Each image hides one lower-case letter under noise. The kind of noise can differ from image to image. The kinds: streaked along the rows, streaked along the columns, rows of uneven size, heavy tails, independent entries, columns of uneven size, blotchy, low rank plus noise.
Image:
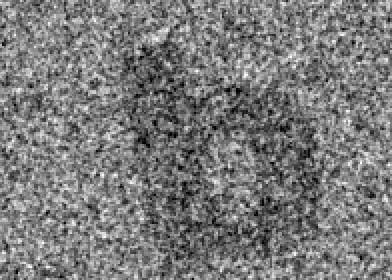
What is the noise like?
blotchy
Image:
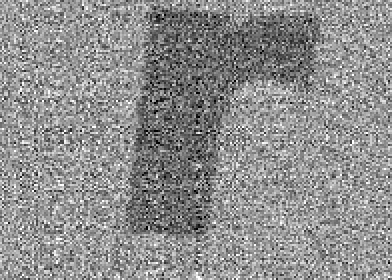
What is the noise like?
low rank plus noise
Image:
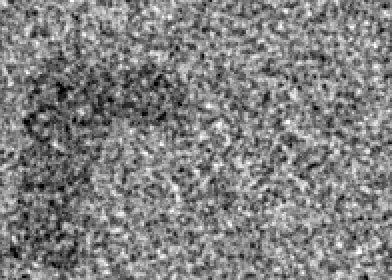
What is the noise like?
blotchy
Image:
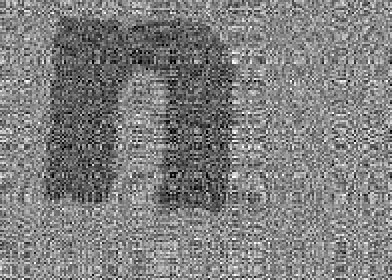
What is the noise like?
low rank plus noise
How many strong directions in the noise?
two
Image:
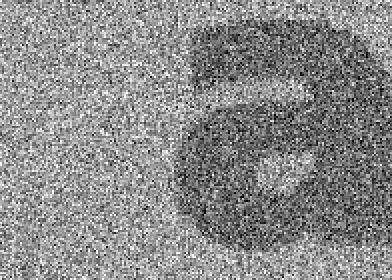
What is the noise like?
independent entries
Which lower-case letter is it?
a
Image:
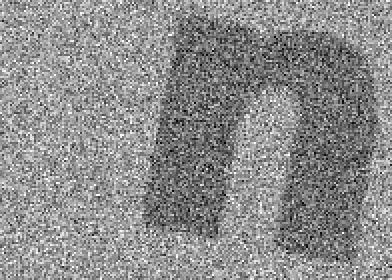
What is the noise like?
independent entries
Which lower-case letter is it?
n
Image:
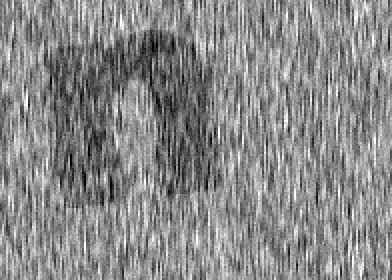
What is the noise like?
streaked along the columns
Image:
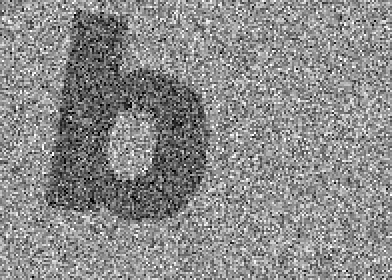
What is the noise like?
independent entries
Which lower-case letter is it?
b
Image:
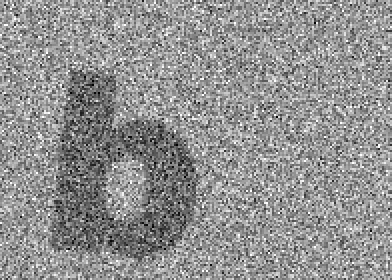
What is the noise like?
independent entries
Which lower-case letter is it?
b
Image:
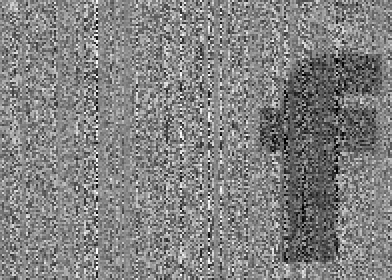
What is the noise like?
columns of uneven size
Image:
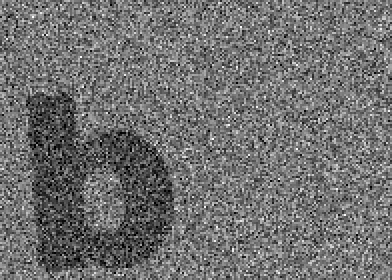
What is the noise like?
independent entries
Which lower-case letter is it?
b
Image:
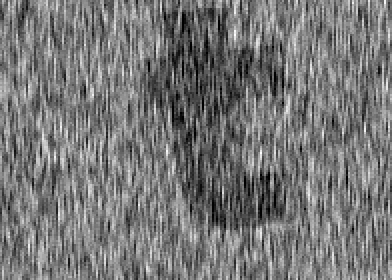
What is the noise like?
streaked along the columns
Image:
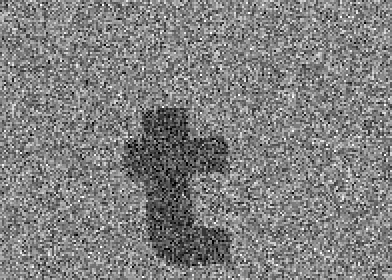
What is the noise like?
independent entries
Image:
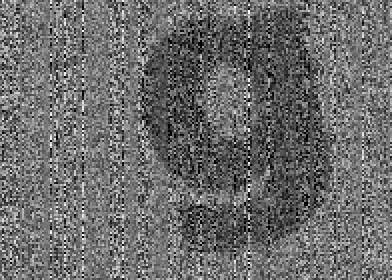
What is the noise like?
columns of uneven size
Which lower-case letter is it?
g
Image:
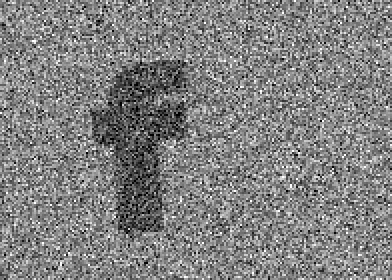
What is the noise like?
independent entries
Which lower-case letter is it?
f
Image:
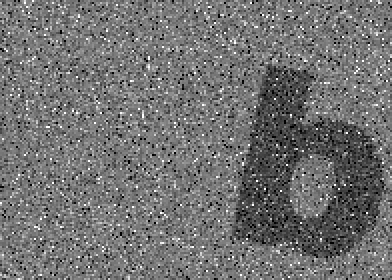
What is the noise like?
heavy tails
